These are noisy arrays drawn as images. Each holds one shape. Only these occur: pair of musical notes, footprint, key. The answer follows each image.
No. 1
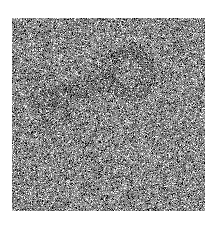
dark key
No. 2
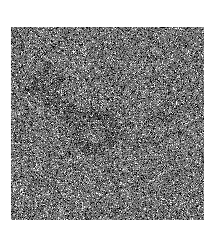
dark key
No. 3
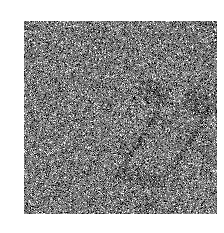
dark pair of musical notes
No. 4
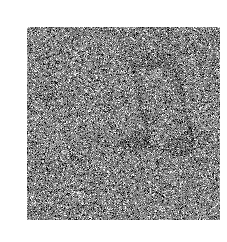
dark pair of musical notes
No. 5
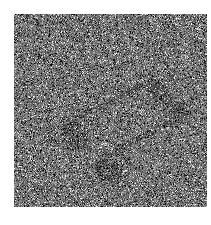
dark pair of musical notes
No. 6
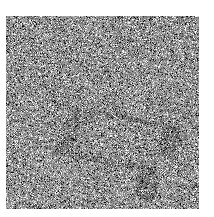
dark pair of musical notes
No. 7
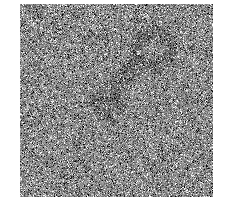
dark key
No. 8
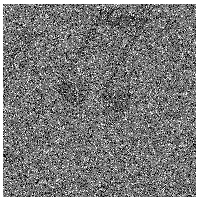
dark pair of musical notes
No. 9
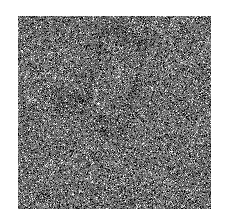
dark pair of musical notes
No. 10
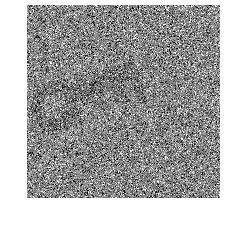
dark key
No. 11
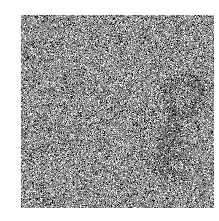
dark key
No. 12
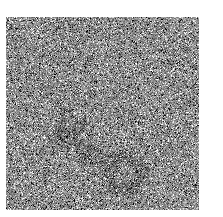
dark key
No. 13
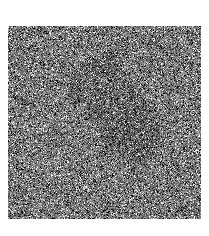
dark footprint
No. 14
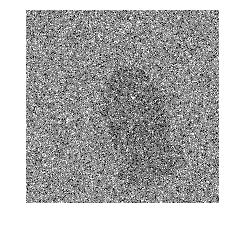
dark footprint
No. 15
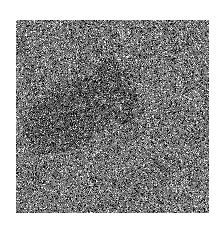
dark footprint
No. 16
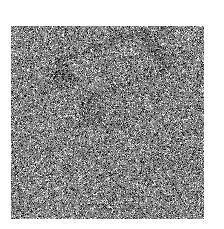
dark pair of musical notes
